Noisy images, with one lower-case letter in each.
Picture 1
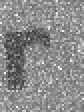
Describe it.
dark r
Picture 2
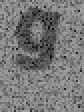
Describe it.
dark g
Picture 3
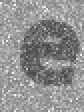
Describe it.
dark e
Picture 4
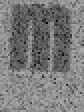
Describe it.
dark m
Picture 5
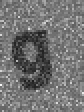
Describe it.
dark g
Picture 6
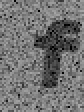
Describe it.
dark f
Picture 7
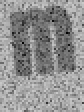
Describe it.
dark m
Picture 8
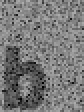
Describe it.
dark b
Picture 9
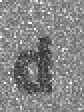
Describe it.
dark d
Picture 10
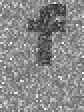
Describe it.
dark f
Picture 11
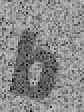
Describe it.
dark b
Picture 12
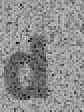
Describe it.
dark d
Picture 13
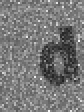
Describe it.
dark d
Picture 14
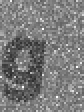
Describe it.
dark g
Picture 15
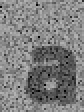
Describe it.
dark a
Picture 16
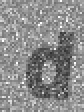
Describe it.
dark d
